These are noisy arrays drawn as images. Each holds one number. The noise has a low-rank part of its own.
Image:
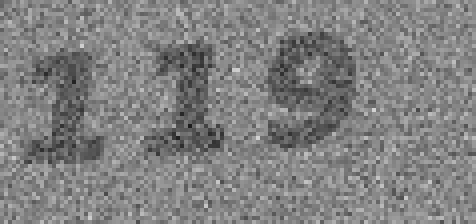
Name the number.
119
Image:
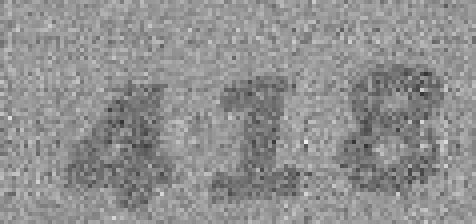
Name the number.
418
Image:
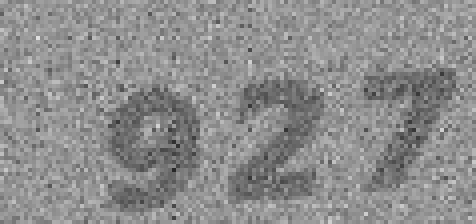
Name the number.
927
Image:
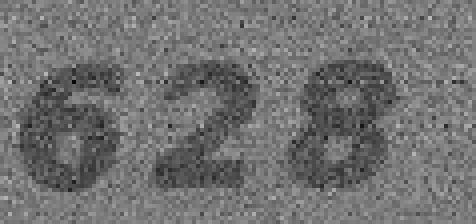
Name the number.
628
